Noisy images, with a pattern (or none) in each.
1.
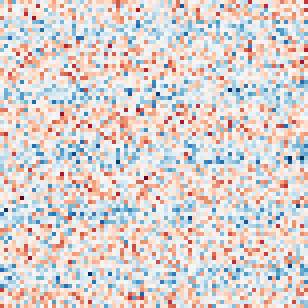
horizontal stripes
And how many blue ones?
5
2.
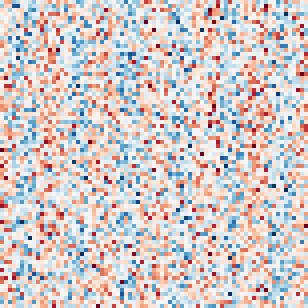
vertical stripes
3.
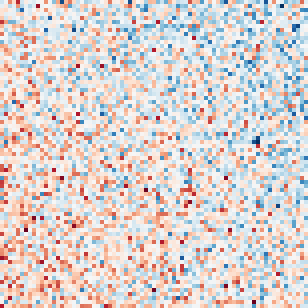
a smooth slope
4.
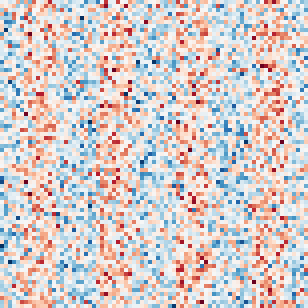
vertical stripes
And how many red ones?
4
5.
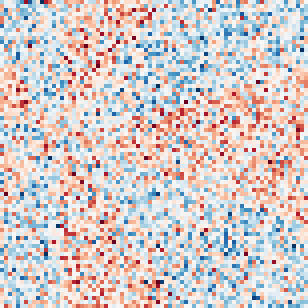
spokes from one point
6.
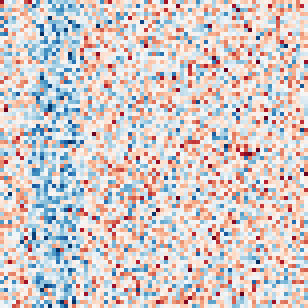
one vertical stripe
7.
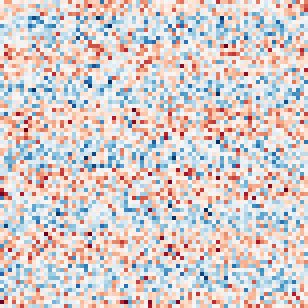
horizontal stripes
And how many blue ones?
5
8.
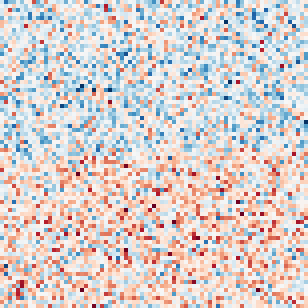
a sharp edge
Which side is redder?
bottom
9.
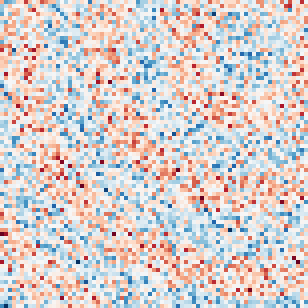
rings round one point
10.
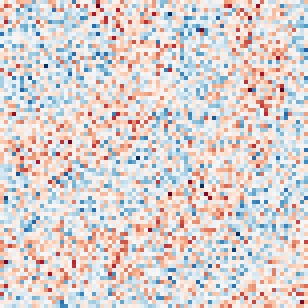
rings round one point
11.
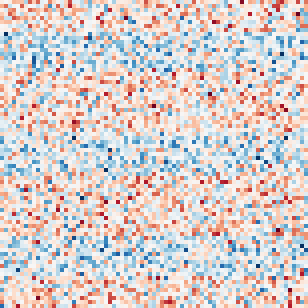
horizontal stripes
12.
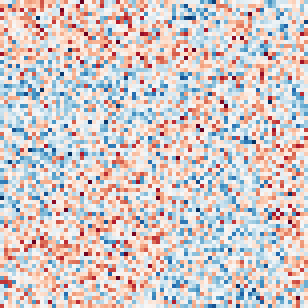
spokes from one point
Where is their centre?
top right
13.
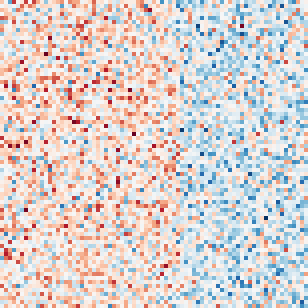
a sharp edge
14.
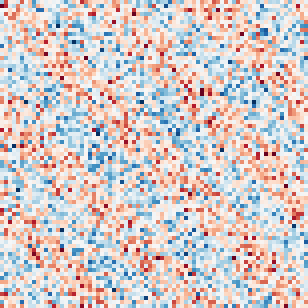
diagonal stripes
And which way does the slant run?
top left to bottom right
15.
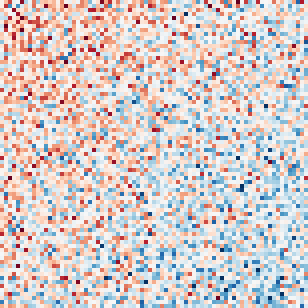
a smooth slope
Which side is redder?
top left
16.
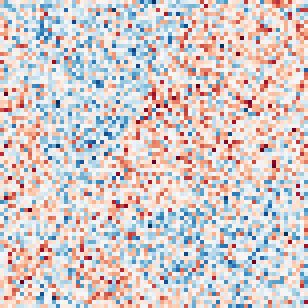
spokes from one point
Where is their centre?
bottom left
